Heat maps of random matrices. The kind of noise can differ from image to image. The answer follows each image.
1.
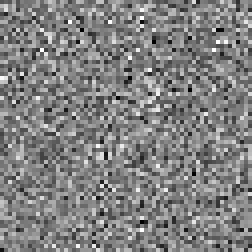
low rank plus noise
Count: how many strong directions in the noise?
three or four
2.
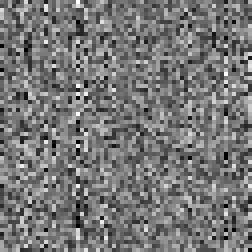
columns of uneven size
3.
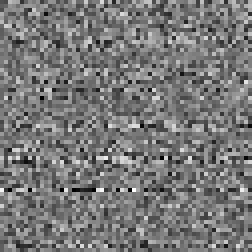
rows of uneven size
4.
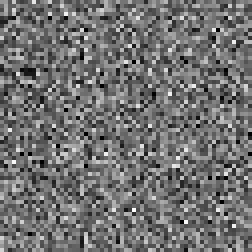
low rank plus noise
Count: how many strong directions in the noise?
five to eight
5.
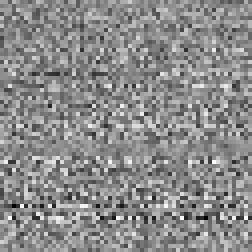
rows of uneven size
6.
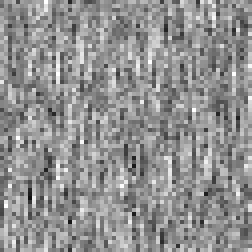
streaked along the columns
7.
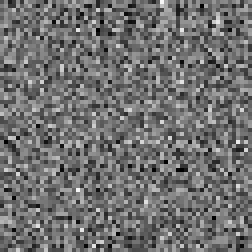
low rank plus noise
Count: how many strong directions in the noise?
two
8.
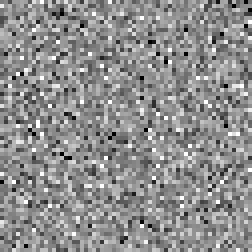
heavy tails
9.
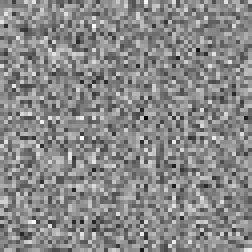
low rank plus noise
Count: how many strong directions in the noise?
one
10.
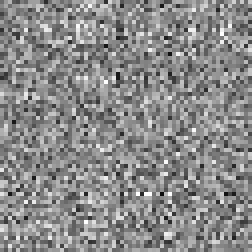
low rank plus noise
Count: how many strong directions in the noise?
two
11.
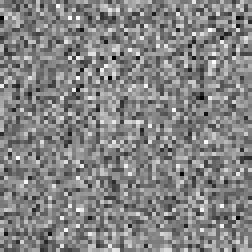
low rank plus noise
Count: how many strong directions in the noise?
one
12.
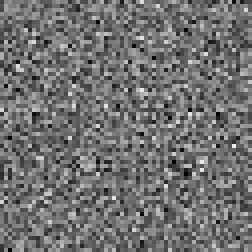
low rank plus noise
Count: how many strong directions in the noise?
five to eight
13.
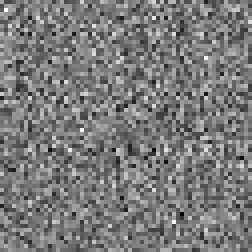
low rank plus noise
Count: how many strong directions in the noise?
two
